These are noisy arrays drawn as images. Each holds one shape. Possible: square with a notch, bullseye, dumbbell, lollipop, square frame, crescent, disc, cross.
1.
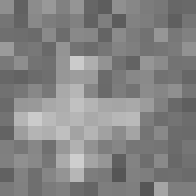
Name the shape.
cross
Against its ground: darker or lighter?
lighter
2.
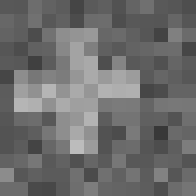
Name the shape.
cross
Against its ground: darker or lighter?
lighter
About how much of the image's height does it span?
two thirds
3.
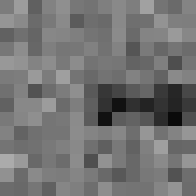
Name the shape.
dumbbell
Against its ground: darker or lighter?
darker
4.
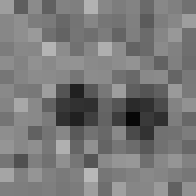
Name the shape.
dumbbell
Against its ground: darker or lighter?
darker
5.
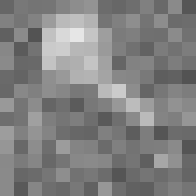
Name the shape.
lollipop
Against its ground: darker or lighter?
lighter
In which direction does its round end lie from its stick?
up and left
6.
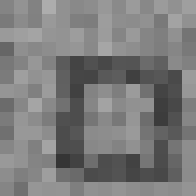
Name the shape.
square frame
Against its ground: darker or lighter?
darker
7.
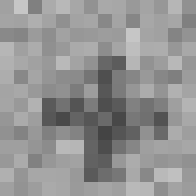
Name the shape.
cross
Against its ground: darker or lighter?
darker
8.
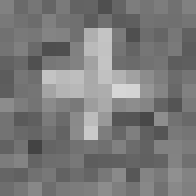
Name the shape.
cross
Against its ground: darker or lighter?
lighter
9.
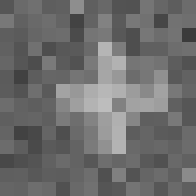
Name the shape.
cross
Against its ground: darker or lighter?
lighter
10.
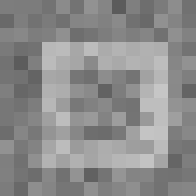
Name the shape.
square frame
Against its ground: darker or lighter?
lighter
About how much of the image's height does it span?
two thirds
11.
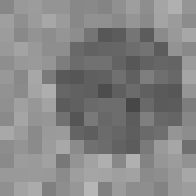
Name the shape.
disc
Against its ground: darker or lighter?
darker
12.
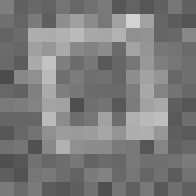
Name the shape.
square frame
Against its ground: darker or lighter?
lighter
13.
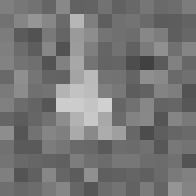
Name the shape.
lollipop
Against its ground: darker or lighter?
lighter
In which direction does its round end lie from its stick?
down
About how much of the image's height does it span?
two thirds
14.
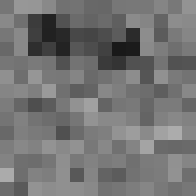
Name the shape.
dumbbell
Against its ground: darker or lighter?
darker
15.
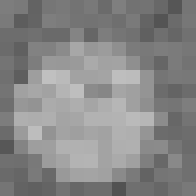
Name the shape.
disc
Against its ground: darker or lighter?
lighter
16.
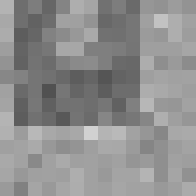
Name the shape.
square with a notch
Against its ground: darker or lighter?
darker
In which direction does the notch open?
up
